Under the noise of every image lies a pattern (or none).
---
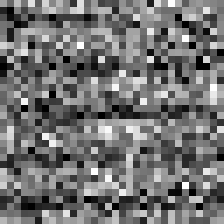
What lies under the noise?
horizontal stripes
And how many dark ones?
5
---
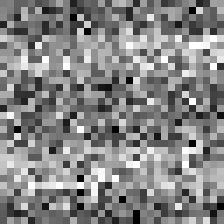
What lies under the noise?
horizontal stripes
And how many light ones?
2
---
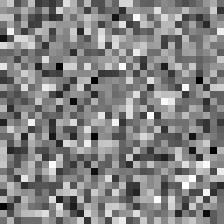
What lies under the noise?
only noise
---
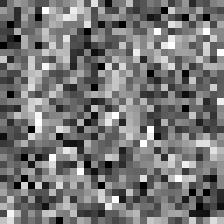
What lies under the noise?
rings round one point
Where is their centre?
middle right
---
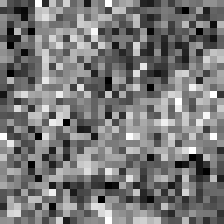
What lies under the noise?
spokes from one point
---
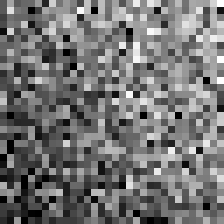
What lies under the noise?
a smooth slope
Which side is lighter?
top right
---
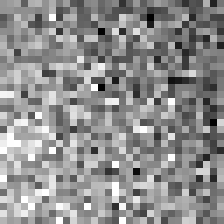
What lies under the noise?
a smooth slope
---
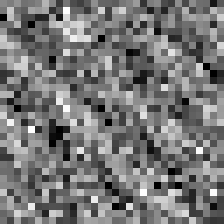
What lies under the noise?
diagonal stripes
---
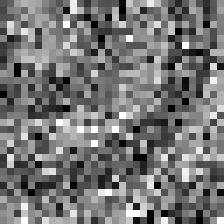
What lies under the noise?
rings round one point
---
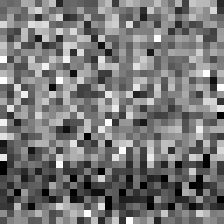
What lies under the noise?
one horizontal stripe
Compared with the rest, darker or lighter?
darker
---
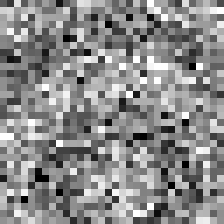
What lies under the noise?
rings round one point
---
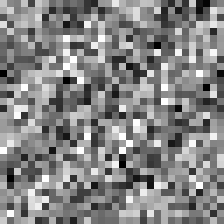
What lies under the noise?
diagonal stripes
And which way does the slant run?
bottom left to top right
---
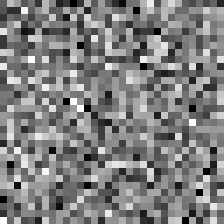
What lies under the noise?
only noise
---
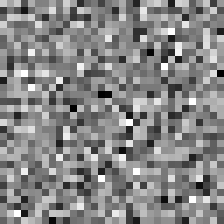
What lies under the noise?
only noise
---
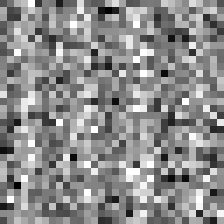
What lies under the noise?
vertical stripes
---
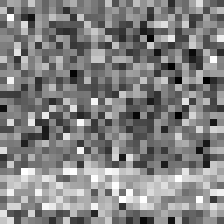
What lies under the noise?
one horizontal stripe
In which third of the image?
bottom
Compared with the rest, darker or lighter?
lighter
